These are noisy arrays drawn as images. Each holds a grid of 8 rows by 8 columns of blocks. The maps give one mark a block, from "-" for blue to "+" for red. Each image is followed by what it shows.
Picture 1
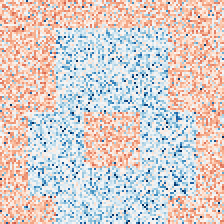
++++++++
++----++
++----++
++----++
+--++--+
+--++--+
+------+
++----++
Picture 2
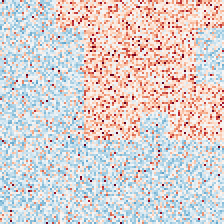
--++++++
---++++-
---++++-
---+++++
---++-++
--------
--------
--------
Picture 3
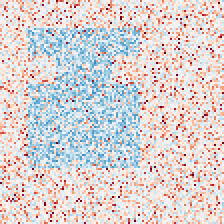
++++++++
+----+++
++--++++
+----+++
+----+++
+----+++
++++++++
++++++++
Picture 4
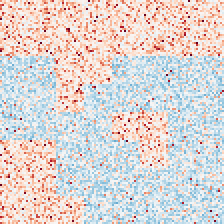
++++++++
++++++++
--++----
--+-----
----++--
++---+--
++------
+++-----
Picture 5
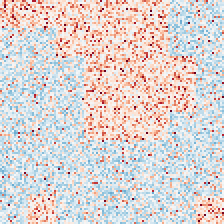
++++++--
--++++--
---++++-
---++++-
---+++--
--------
--------
-+-----+
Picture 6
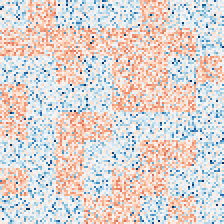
-+---+--
+++++++-
--+-++-+
+---+++-
+-++----
--+--++-
+-+-++--
---++-+-
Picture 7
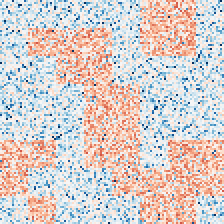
-----++-
-+++-++-
--++----
---++---
---++---
++-++-++
+---++++
-+---++-
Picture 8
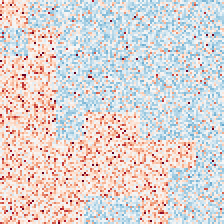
+-------
-+------
++------
++------
++-++---
+++++++-
++++++--
+++--+--
